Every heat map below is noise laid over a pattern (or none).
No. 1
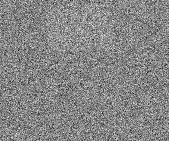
one block
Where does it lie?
top middle
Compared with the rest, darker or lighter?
lighter
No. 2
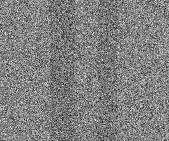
bands of columns
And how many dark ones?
2
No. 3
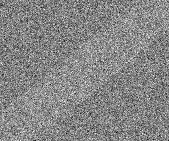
a diagonal band
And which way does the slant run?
bottom left to top right
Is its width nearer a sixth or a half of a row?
a half
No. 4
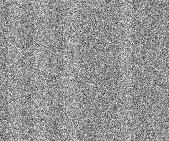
bands of columns
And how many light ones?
4
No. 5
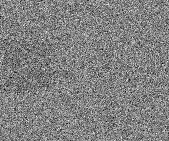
one block
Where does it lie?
middle left
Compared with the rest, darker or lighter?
darker
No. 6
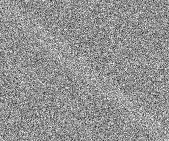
a diagonal band
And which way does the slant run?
top left to bottom right
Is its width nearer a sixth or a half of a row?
a sixth
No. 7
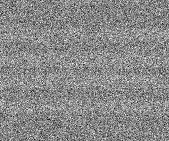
bands of rows
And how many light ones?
4
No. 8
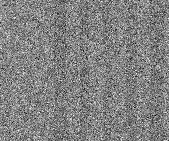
bands of columns
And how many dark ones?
5
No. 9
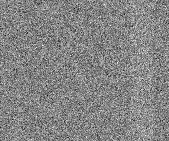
one band of columns
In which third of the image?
right
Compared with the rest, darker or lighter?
lighter
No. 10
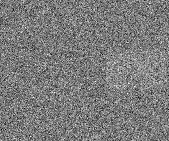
one block
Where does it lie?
middle right
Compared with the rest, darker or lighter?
lighter
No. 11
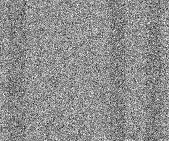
bands of columns
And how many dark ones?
3
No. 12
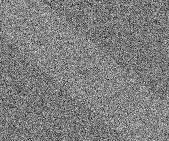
a diagonal band
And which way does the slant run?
top left to bottom right
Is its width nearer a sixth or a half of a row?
a half
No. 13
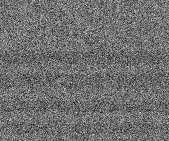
bands of rows
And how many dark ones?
4
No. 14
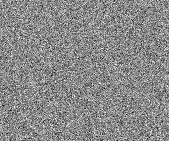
only noise
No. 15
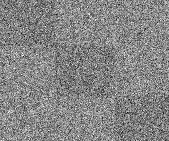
blocks along the diagonal
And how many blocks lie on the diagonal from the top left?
3
